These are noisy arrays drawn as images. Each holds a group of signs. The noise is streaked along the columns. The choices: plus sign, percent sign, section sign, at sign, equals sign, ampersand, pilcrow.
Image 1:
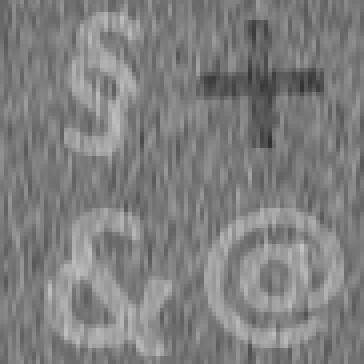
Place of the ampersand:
bottom left
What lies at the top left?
section sign
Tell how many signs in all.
4
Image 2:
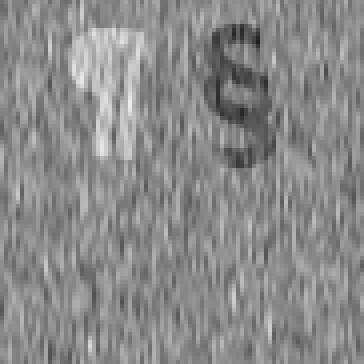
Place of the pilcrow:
top left
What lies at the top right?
section sign
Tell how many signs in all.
2
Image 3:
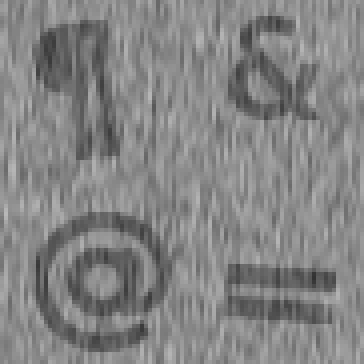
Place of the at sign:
bottom left
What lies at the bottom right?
equals sign
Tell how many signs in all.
4
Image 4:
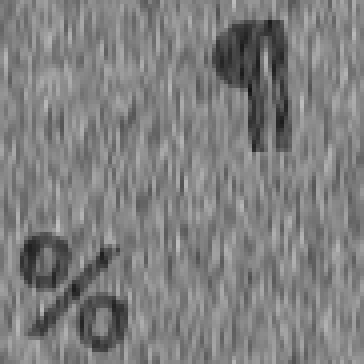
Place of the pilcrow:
top right
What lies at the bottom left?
percent sign
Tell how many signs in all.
2
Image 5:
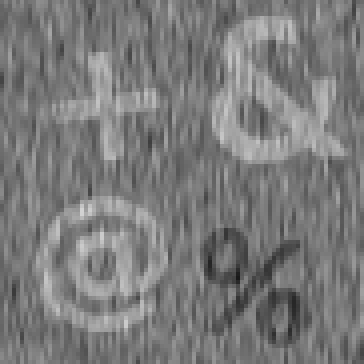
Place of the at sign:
bottom left
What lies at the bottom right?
percent sign
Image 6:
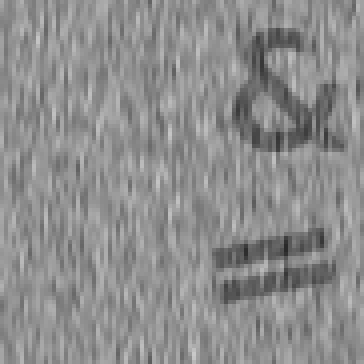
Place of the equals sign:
bottom right
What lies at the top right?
ampersand
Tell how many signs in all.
2
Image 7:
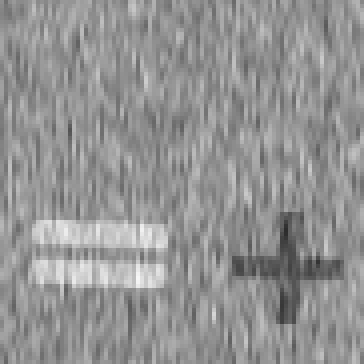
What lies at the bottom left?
equals sign
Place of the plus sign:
bottom right
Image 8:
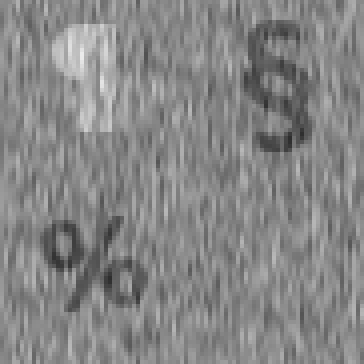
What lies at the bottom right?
nothing
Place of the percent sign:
bottom left
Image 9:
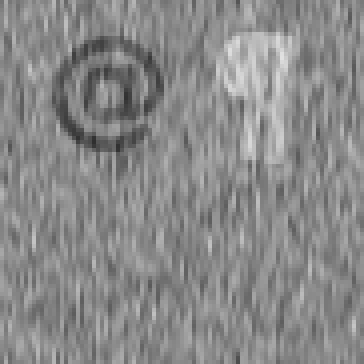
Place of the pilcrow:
top right
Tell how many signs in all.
2
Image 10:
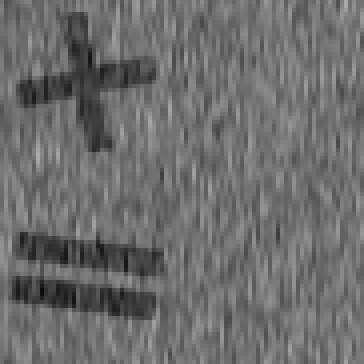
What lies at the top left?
plus sign
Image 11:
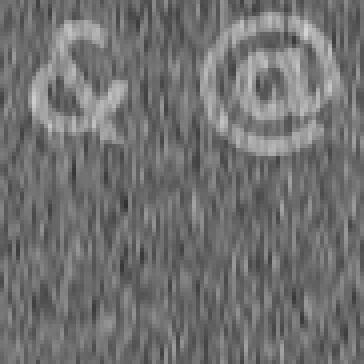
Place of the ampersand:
top left
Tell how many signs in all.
2
